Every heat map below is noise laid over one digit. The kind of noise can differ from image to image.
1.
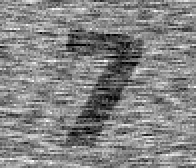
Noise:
streaked along the rows
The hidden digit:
7
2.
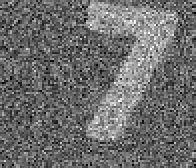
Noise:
low rank plus noise
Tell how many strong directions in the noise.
three or four
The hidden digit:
7
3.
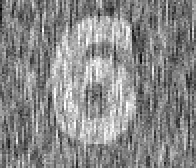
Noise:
streaked along the columns
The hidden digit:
6
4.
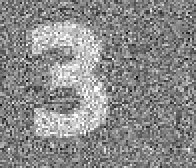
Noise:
low rank plus noise
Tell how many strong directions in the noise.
five to eight
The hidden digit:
3
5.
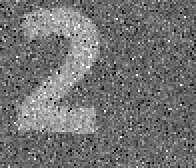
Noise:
heavy tails
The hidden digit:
2
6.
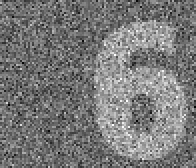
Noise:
independent entries
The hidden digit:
6
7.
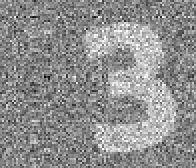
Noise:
low rank plus noise
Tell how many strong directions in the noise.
two
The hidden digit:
3
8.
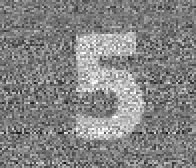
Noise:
rows of uneven size
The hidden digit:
5
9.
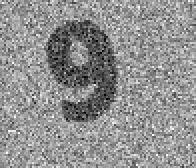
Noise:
independent entries
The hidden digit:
9
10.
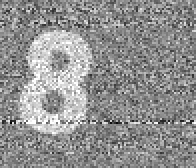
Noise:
rows of uneven size
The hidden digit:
8
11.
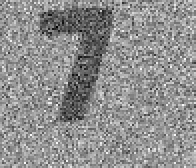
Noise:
low rank plus noise
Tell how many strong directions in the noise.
five to eight
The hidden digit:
7
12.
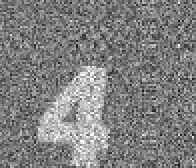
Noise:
low rank plus noise
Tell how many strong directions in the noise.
one
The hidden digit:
4
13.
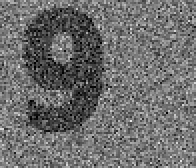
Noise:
independent entries
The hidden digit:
9
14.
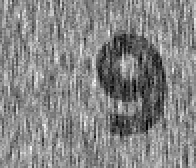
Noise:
streaked along the columns
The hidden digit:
9
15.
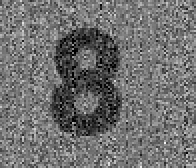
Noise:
columns of uneven size
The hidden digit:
8
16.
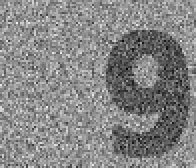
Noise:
low rank plus noise
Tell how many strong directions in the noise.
five to eight
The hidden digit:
9
